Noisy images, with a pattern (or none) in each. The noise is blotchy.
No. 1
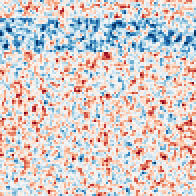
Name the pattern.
one horizontal stripe
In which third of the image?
top
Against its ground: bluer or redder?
bluer
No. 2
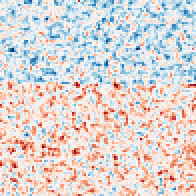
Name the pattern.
a sharp edge
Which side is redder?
bottom
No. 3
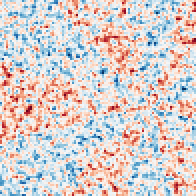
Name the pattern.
spokes from one point
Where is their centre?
middle right
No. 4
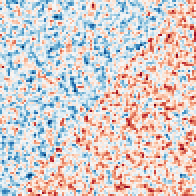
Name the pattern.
a sharp edge
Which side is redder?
bottom right
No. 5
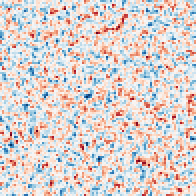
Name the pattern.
only noise
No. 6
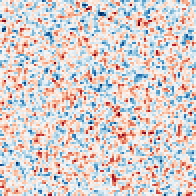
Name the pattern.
only noise
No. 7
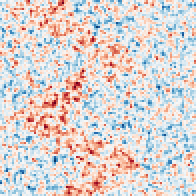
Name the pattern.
a wavy band
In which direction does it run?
top to bottom
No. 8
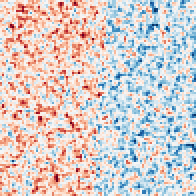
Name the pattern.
a sharp edge
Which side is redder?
left
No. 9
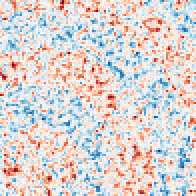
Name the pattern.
rings round one point
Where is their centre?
bottom left
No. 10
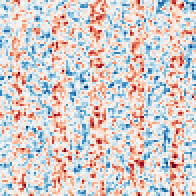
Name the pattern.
vertical stripes
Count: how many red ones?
5
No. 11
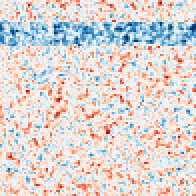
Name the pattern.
one horizontal stripe
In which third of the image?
top
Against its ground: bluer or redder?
bluer
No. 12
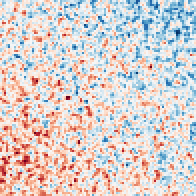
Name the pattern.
a smooth slope
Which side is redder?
bottom left
